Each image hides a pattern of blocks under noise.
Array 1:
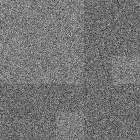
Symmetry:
mirrored about the diagonal from the top left
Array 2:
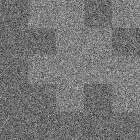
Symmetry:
mirrored about the diagonal from the bottom left
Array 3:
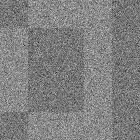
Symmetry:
top and bottom mirror each other
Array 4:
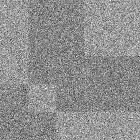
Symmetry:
mirrored about the diagonal from the bottom left
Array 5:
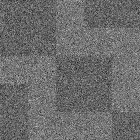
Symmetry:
mirrored about the diagonal from the top left
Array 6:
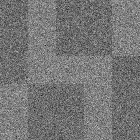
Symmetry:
the same after a half turn
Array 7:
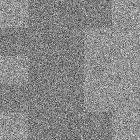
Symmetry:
top and bottom mirror each other
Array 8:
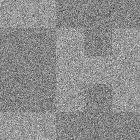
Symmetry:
top and bottom mirror each other
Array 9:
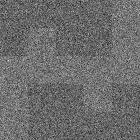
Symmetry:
the same after a half turn
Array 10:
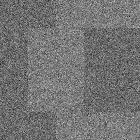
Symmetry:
top and bottom mirror each other
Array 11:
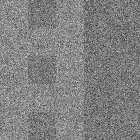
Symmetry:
top and bottom mirror each other
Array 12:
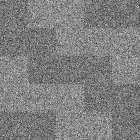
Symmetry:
the same after a half turn
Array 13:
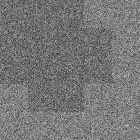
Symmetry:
mirrored about the diagonal from the top left
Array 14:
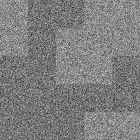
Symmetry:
mirrored about the diagonal from the bottom left
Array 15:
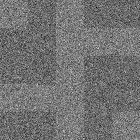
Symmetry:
the same after a half turn
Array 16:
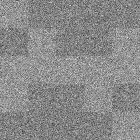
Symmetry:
the same after a half turn
